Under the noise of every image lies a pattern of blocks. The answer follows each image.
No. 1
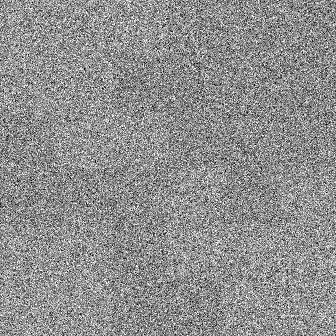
mirrored about the diagonal from the bottom left
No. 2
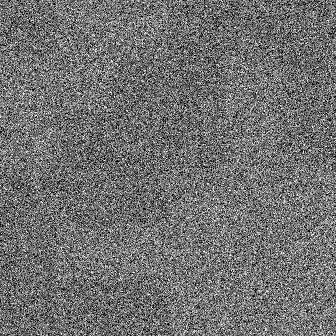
mirrored about the diagonal from the top left
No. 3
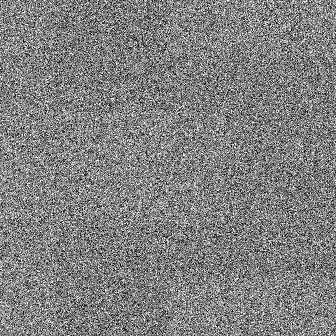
top and bottom mirror each other
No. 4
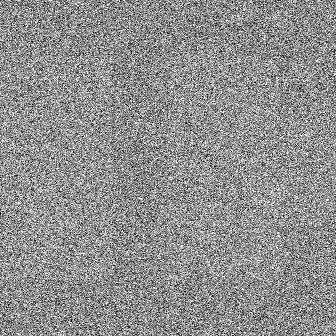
top and bottom mirror each other
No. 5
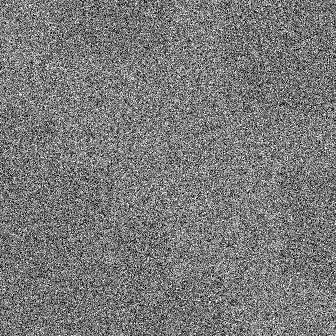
mirrored about the diagonal from the bottom left
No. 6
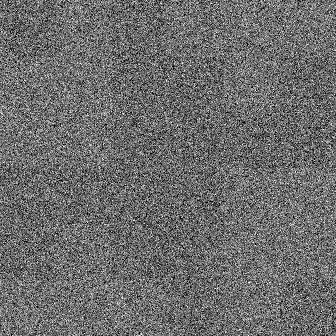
the same after a half turn
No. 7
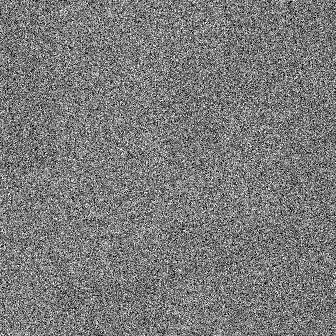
no symmetry
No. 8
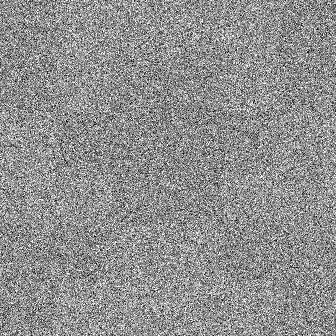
left and right mirror each other
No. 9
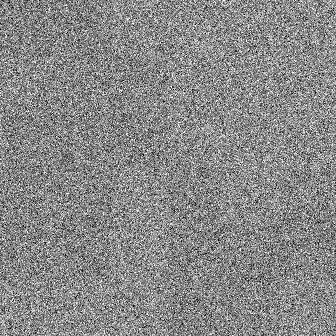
no symmetry
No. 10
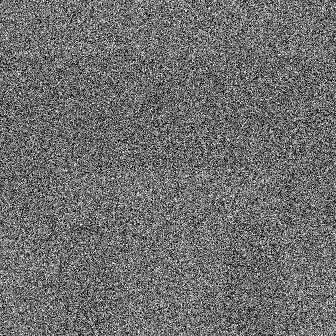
left and right mirror each other
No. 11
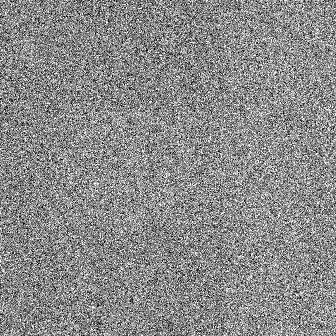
top and bottom mirror each other
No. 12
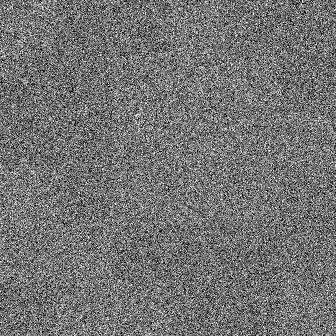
mirrored about the diagonal from the bottom left
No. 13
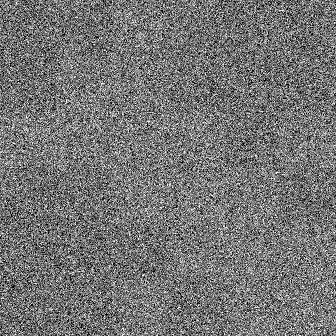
mirrored about the diagonal from the top left
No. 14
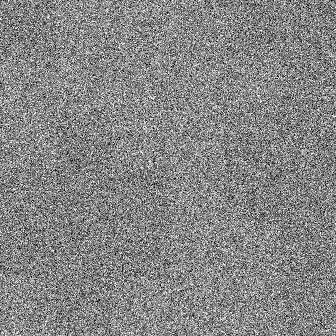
no symmetry
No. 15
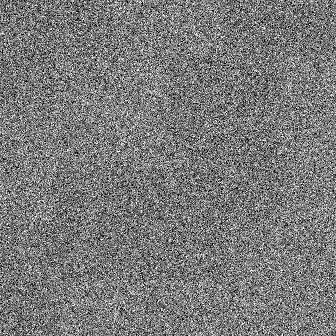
mirrored about the diagonal from the top left
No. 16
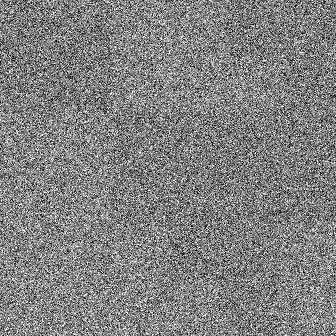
no symmetry
